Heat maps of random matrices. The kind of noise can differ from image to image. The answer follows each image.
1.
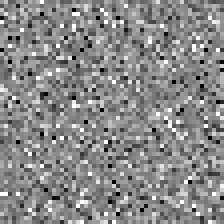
heavy tails
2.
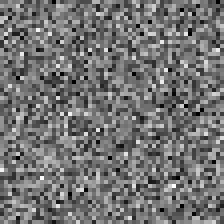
independent entries
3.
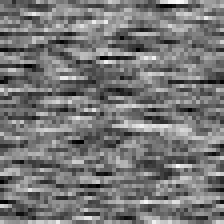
streaked along the rows
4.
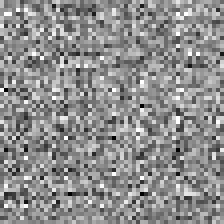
low rank plus noise
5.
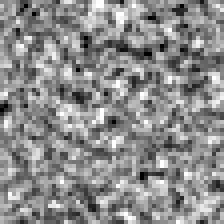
blotchy
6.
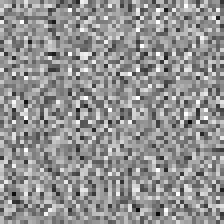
low rank plus noise
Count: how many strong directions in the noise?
two
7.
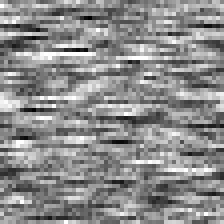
streaked along the rows
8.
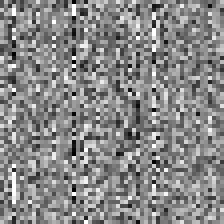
columns of uneven size
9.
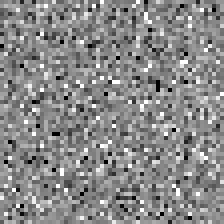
heavy tails
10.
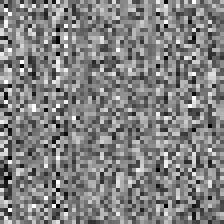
columns of uneven size
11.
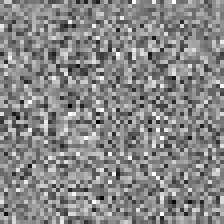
low rank plus noise
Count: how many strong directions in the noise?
three or four
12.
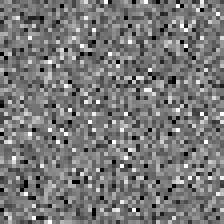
heavy tails
